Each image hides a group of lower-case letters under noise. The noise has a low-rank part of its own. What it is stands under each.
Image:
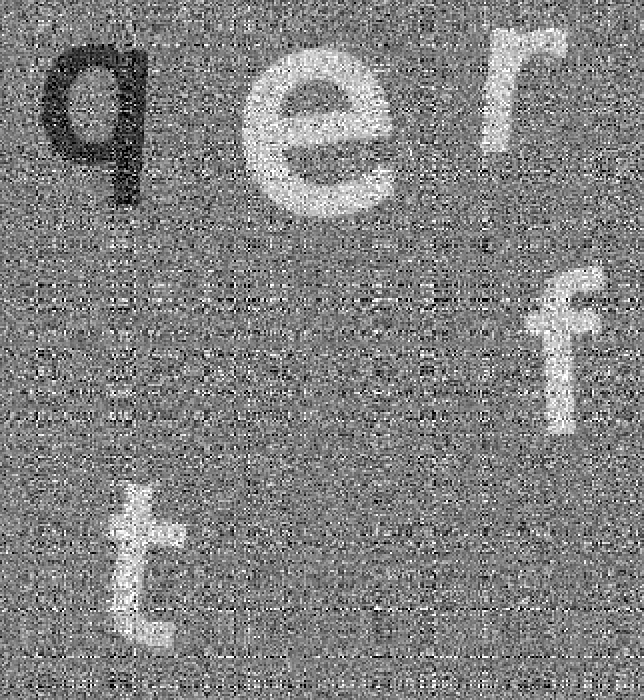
top left: dark q; top middle: light e; top right: light r; middle right: light f; bottom left: light t
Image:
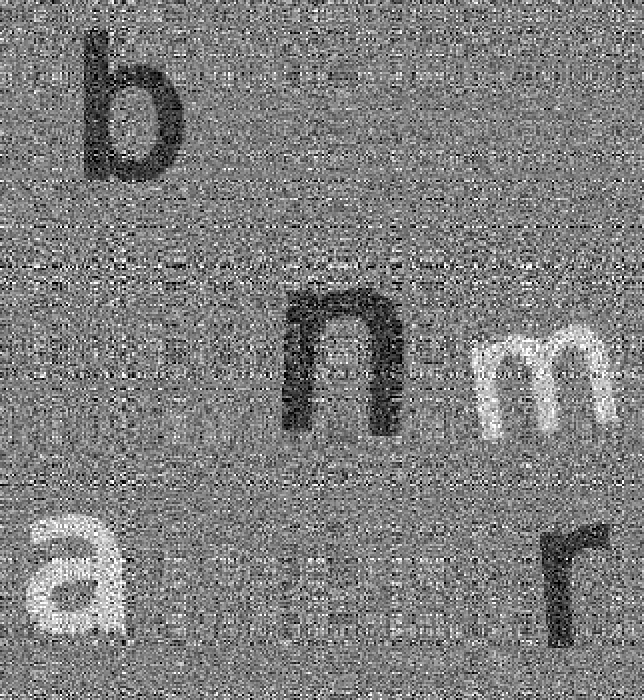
top left: dark b; centre: dark n; middle right: light m; bottom left: light a; bottom right: dark r
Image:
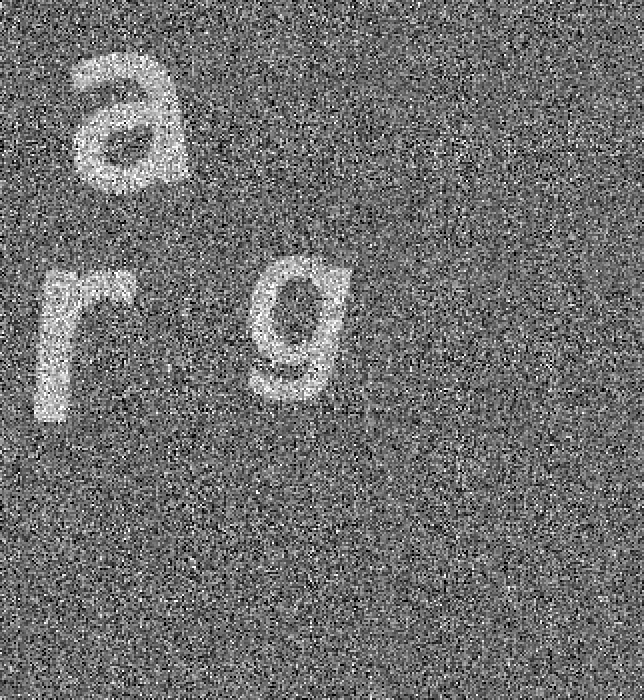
top left: light a; middle left: light r; centre: light g
